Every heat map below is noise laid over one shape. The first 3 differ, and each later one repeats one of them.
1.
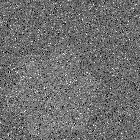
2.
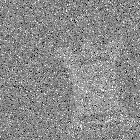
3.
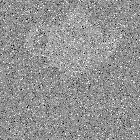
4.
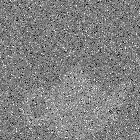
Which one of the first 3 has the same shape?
3
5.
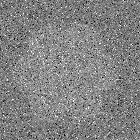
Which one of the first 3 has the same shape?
1
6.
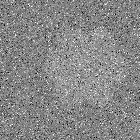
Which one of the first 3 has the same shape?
1
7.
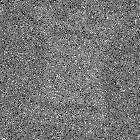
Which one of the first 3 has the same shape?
2
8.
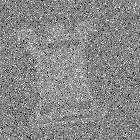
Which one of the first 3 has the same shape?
2
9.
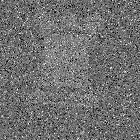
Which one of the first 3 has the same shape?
2
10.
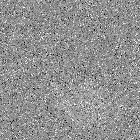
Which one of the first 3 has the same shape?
3
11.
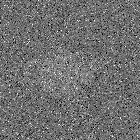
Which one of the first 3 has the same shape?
3
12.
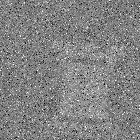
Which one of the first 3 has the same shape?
2
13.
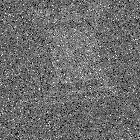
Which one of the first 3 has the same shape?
2
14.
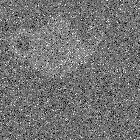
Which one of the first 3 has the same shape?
3
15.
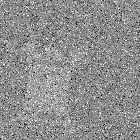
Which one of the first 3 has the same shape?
2
